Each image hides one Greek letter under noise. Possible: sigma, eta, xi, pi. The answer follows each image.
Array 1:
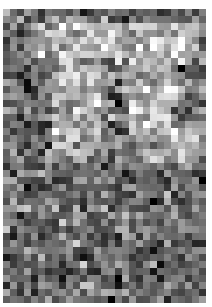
pi
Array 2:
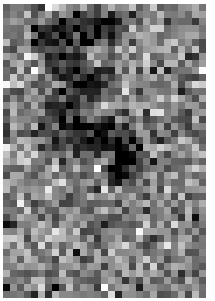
xi
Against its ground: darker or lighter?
darker
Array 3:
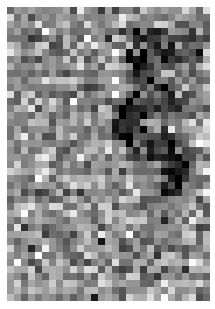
xi
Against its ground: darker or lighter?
darker
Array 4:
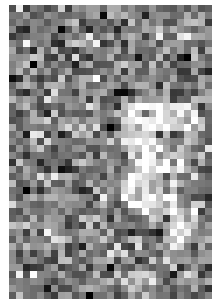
xi
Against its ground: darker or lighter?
lighter
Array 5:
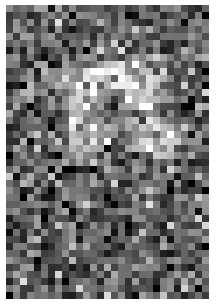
pi
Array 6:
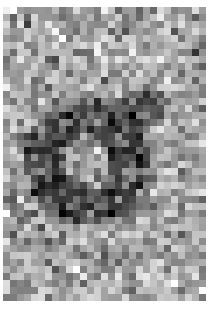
sigma
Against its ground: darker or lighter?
darker
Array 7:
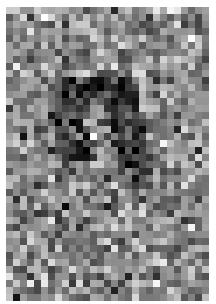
eta
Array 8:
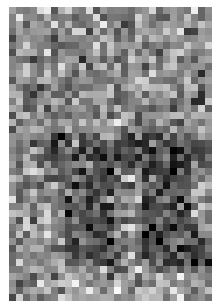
pi
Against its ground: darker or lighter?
darker
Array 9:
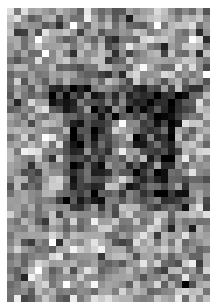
pi
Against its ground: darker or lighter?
darker
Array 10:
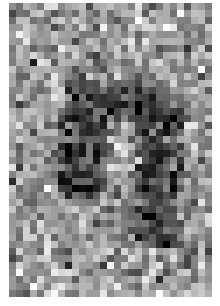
eta
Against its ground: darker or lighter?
darker
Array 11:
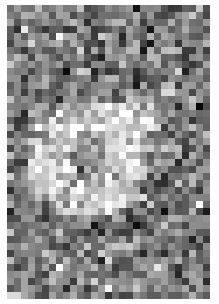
sigma
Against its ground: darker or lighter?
lighter
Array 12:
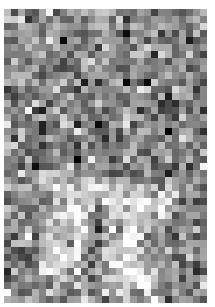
pi
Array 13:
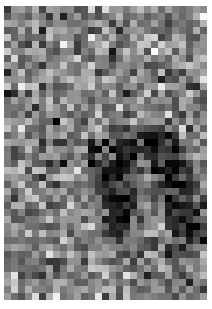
eta
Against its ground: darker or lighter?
darker
